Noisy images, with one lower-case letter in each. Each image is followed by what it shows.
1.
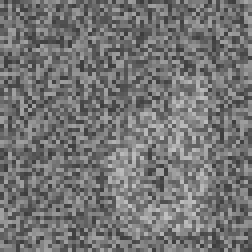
d
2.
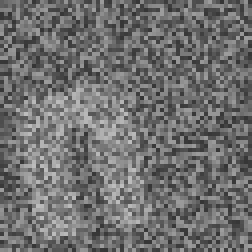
n
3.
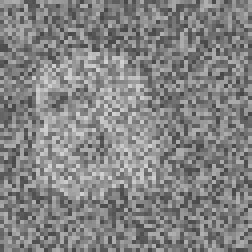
a
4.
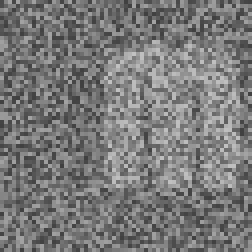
m
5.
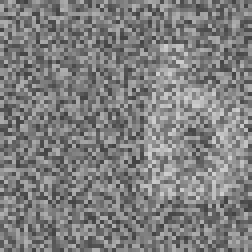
b
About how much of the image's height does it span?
two thirds
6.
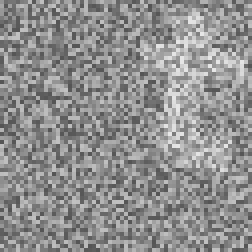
t
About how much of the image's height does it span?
two thirds
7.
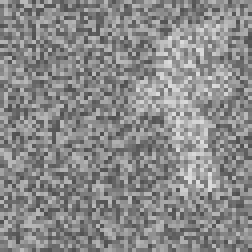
f
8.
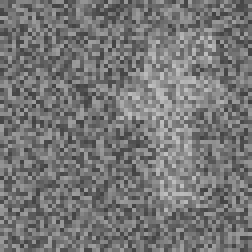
f
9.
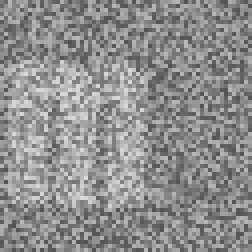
m
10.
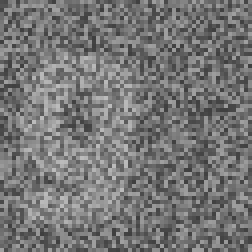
g
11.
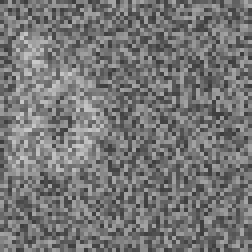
b
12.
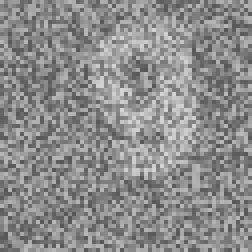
g
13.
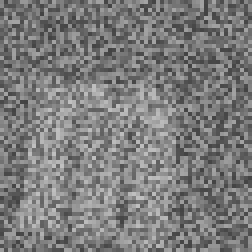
m
